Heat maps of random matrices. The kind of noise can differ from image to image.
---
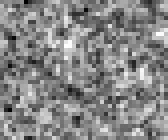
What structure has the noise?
blotchy
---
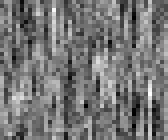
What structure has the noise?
streaked along the columns
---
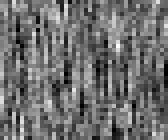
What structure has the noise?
streaked along the columns
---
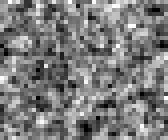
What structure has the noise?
blotchy
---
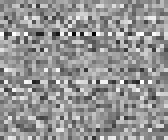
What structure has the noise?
rows of uneven size
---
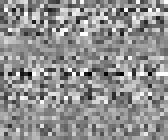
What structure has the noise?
rows of uneven size
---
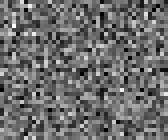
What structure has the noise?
independent entries
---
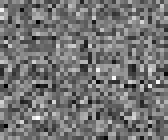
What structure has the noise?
low rank plus noise
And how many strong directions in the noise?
one
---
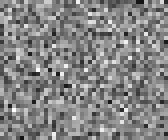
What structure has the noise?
independent entries
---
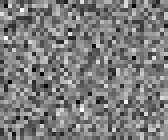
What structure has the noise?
independent entries
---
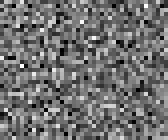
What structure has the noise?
independent entries
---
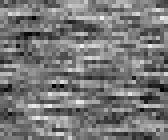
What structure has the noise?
streaked along the rows
